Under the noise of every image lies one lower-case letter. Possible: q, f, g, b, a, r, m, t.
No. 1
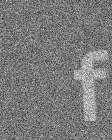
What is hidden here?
light f
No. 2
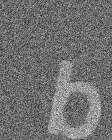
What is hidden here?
light b
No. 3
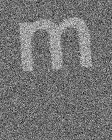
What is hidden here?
light m
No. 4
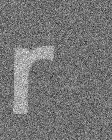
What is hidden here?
light r
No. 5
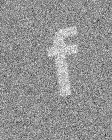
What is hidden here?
light f
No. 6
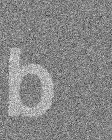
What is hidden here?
light b
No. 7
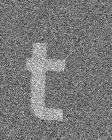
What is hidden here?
light t
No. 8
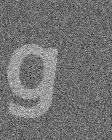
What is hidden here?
light g
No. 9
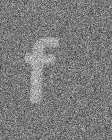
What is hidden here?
light f
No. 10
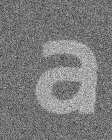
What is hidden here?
light a
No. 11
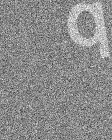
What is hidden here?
light q, top right
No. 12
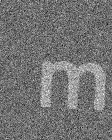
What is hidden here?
light m
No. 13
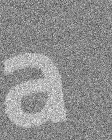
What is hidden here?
light a
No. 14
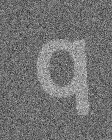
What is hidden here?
light q
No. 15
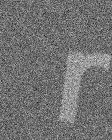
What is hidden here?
light r
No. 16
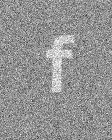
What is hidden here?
light f, centre
